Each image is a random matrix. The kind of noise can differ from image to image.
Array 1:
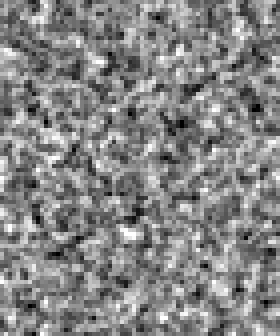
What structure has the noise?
blotchy
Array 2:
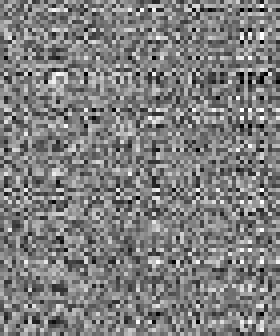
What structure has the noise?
low rank plus noise
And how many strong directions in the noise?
two
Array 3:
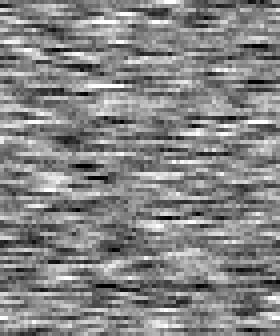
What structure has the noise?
streaked along the rows
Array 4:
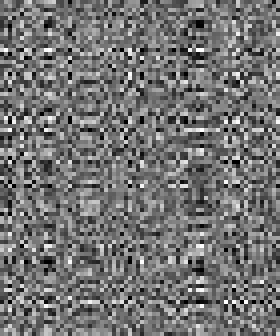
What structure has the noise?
low rank plus noise
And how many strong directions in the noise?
two
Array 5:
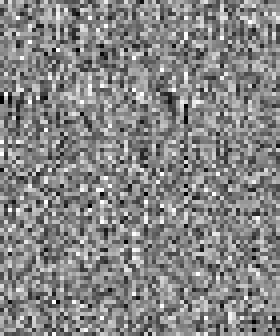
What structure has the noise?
low rank plus noise
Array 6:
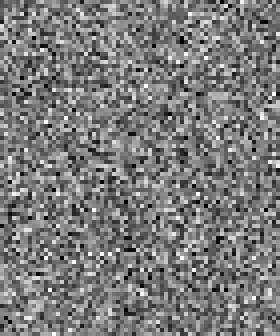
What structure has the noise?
independent entries
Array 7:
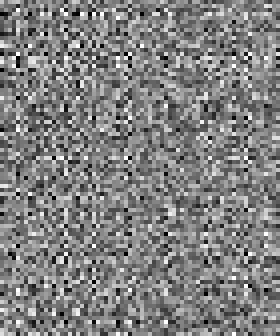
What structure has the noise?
low rank plus noise
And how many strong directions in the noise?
three or four
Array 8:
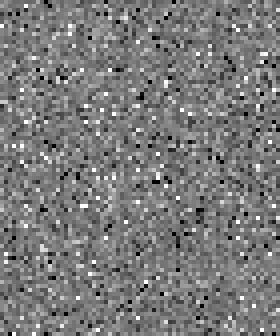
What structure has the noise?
heavy tails
